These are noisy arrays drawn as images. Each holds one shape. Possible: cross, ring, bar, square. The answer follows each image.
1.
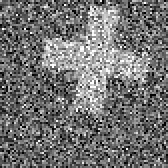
light cross
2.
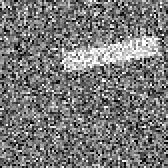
light bar
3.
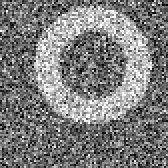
light ring
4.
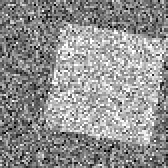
light square
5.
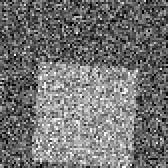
light square
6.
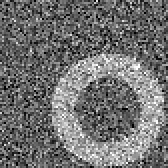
light ring
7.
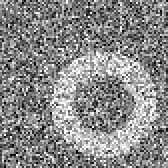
light ring
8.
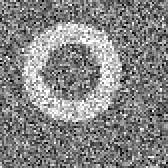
light ring
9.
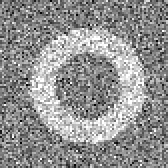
light ring
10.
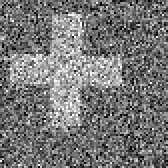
light cross
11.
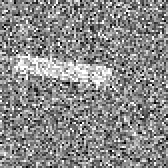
light bar
